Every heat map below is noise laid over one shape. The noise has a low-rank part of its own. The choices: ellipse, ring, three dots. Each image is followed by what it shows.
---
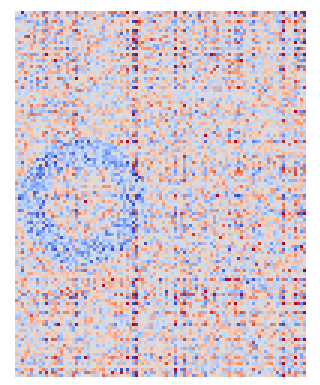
ring
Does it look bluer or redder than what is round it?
bluer
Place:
middle left
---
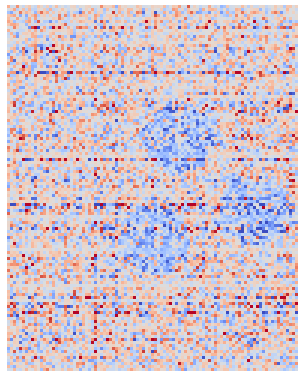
three dots
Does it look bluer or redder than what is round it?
bluer
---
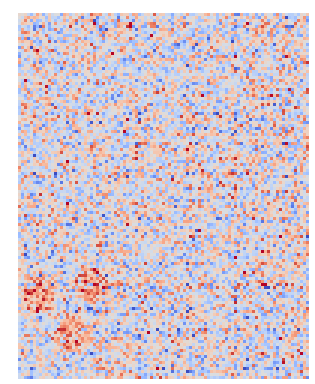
three dots
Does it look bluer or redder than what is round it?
redder
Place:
bottom left
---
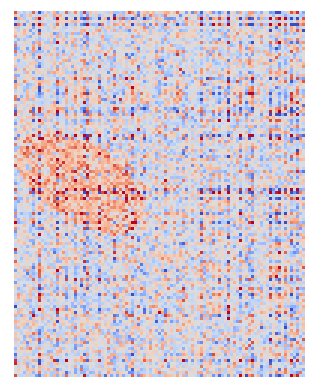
ellipse
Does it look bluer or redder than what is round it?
redder
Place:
middle left
